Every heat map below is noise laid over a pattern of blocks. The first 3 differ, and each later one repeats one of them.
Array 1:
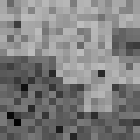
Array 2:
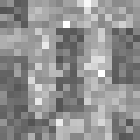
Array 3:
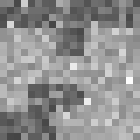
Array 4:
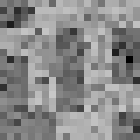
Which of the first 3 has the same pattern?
2
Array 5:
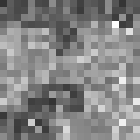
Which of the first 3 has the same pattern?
3
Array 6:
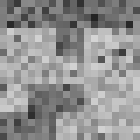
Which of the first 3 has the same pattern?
3
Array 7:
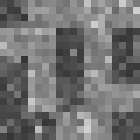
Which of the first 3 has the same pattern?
2
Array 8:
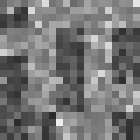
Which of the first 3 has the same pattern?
2
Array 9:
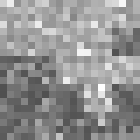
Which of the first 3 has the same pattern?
1
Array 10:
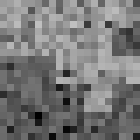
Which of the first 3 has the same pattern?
1
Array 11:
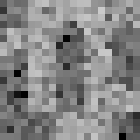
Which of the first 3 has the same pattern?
2
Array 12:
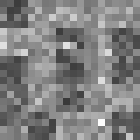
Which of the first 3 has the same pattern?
2
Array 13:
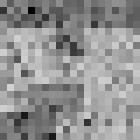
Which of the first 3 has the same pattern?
3
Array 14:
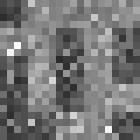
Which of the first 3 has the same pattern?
2
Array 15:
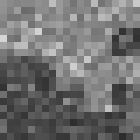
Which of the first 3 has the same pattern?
1
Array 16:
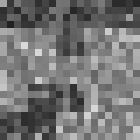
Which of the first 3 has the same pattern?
3
